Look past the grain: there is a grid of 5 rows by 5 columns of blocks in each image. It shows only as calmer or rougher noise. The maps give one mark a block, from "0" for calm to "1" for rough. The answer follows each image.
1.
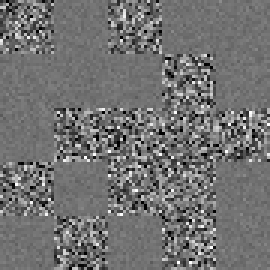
1 0 1 0 0
0 0 0 1 0
0 1 1 1 1
1 0 1 1 0
0 1 0 1 0
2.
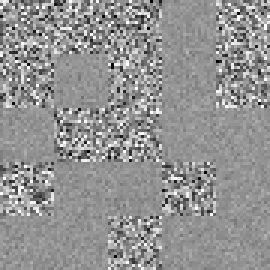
1 1 1 0 1
1 0 1 0 1
0 1 1 0 0
1 0 0 1 0
0 0 1 0 0
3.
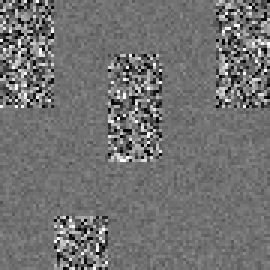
1 0 0 0 1
1 0 1 0 1
0 0 1 0 0
0 0 0 0 0
0 1 0 0 0
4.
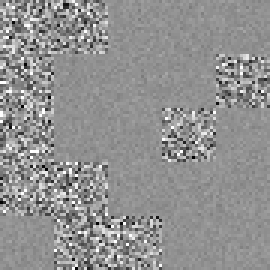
1 1 0 0 0
1 0 0 0 1
1 0 0 1 0
1 1 0 0 0
0 1 1 0 0
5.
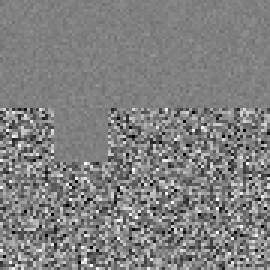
0 0 0 0 0
0 0 0 0 0
1 0 1 1 1
1 1 1 1 1
1 1 1 1 1
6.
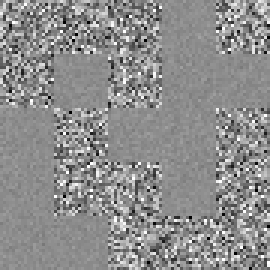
1 1 1 0 1
1 0 1 0 0
0 1 0 0 1
0 1 1 0 1
0 0 1 1 1
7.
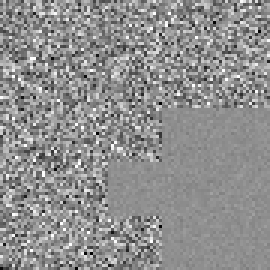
1 1 1 1 1
1 1 1 1 1
1 1 1 0 0
1 1 0 0 0
1 1 1 0 0
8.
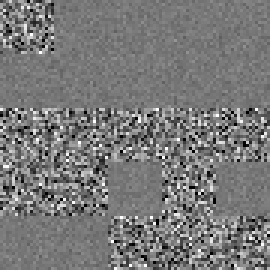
1 0 0 0 0
0 0 0 0 0
1 1 1 1 1
1 1 0 1 0
0 0 1 1 1
